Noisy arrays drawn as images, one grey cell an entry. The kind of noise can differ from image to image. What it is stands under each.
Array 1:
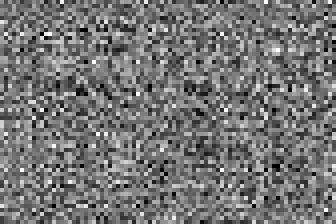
low rank plus noise
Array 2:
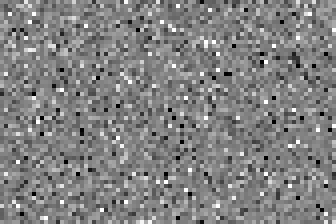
heavy tails
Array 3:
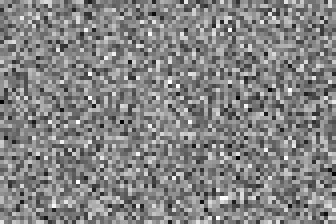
independent entries
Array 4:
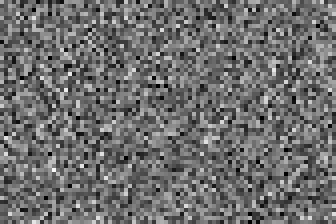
independent entries
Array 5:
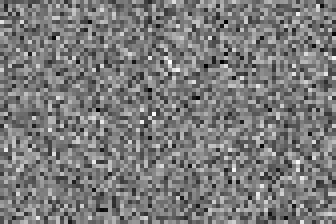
independent entries
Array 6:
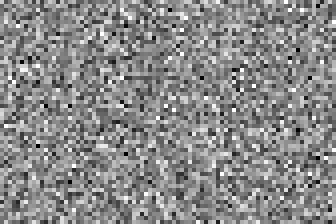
independent entries
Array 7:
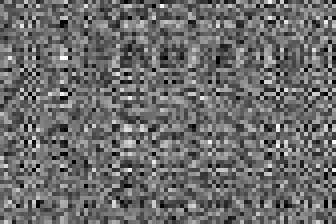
low rank plus noise
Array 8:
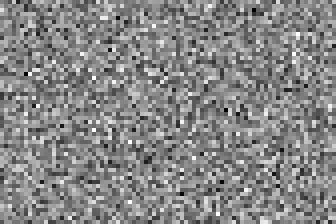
independent entries
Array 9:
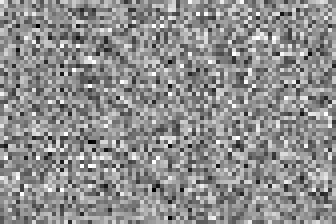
low rank plus noise
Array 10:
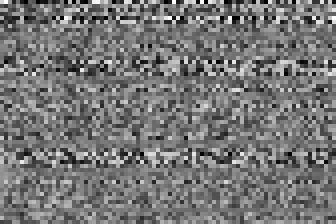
rows of uneven size
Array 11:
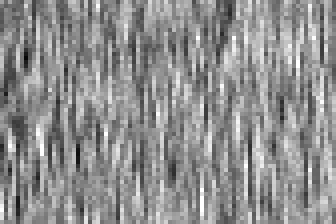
streaked along the columns
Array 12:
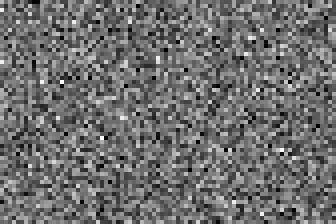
independent entries
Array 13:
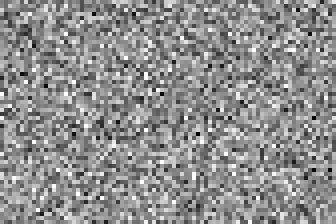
independent entries
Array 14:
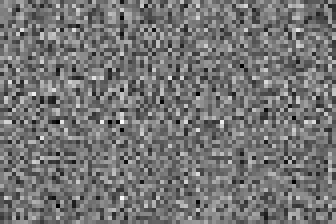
low rank plus noise
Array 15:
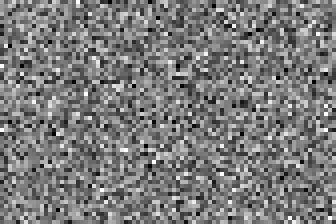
independent entries
